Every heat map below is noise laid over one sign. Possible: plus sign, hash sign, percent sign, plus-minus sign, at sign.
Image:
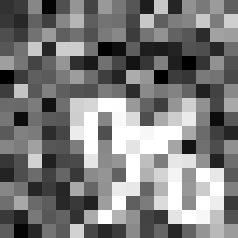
percent sign
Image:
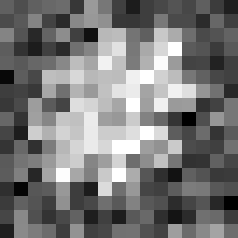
hash sign
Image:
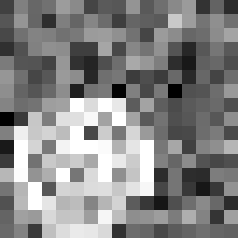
at sign
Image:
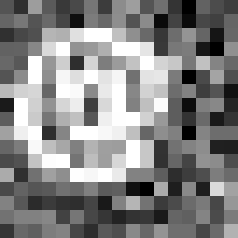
at sign
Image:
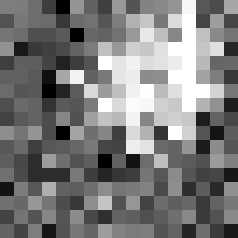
hash sign
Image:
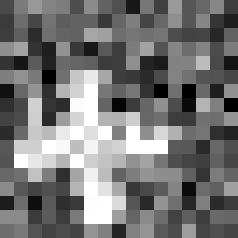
plus sign
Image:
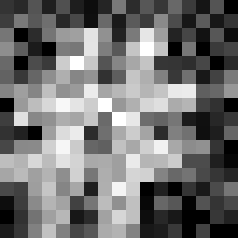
hash sign
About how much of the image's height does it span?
nearly all
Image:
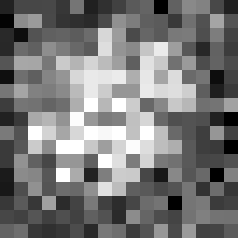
hash sign
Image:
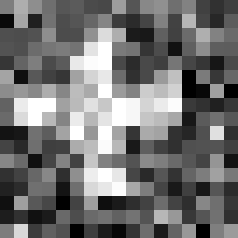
plus sign
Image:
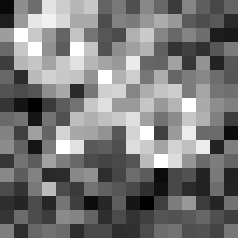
percent sign
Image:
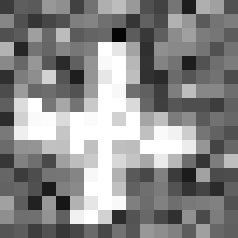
plus sign
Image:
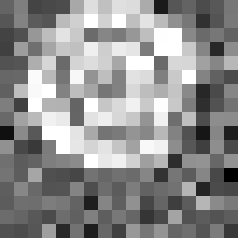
at sign
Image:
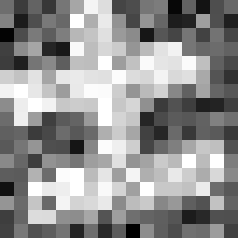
plus-minus sign
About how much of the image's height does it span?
nearly all
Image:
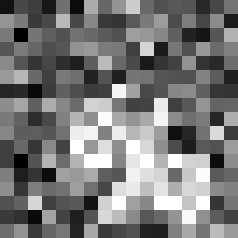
percent sign
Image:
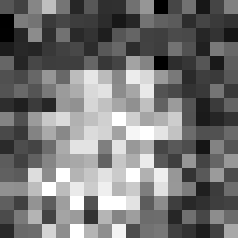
hash sign
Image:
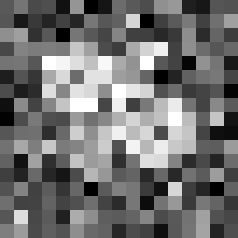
percent sign
